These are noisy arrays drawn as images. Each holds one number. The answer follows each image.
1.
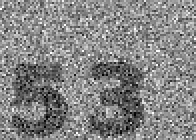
53
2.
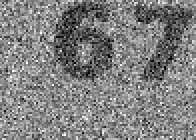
67
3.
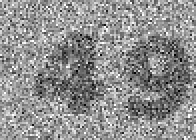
49
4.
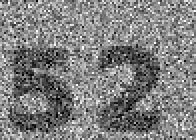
52
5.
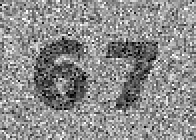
67
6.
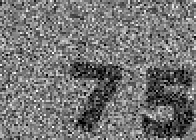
75
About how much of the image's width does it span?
two thirds
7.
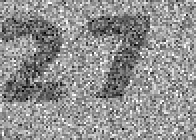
27
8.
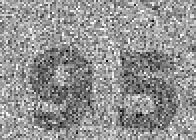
95
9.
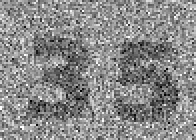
35
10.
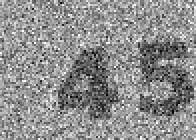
45
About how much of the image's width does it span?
two thirds
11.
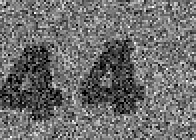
44
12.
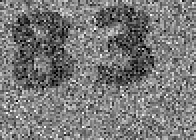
83
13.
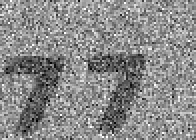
77
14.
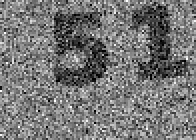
51
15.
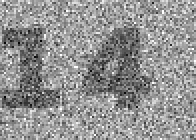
14
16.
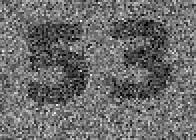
53
